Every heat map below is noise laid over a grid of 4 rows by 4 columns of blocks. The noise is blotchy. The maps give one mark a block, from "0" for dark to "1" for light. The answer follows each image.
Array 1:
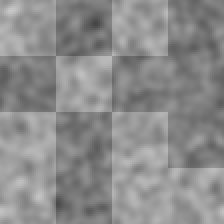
1010
0100
1010
1011
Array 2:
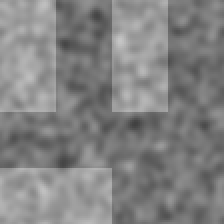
1010
1010
0000
1100
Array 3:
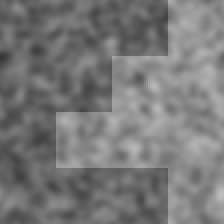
0001
0011
0111
0001
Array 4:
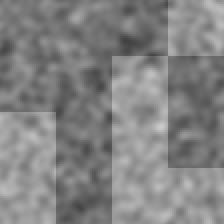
0001
0010
1010
1011
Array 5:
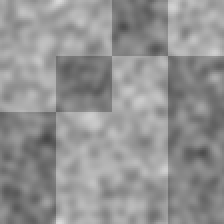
1101
1010
0110
0110
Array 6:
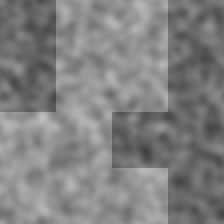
0110
0110
1100
1110
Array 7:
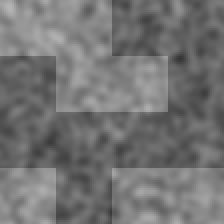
1100
0110
0000
1011
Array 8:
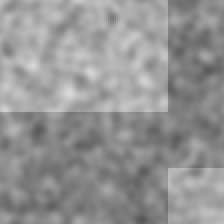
1110
1110
0000
0001
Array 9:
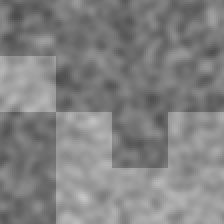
0000
1000
0101
0111
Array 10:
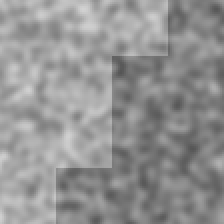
1110
1100
1100
1000
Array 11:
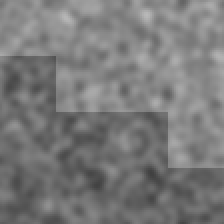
1111
0111
0001
0000
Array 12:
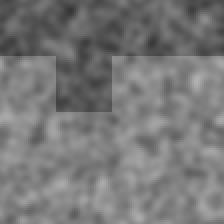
0000
1011
1111
1111
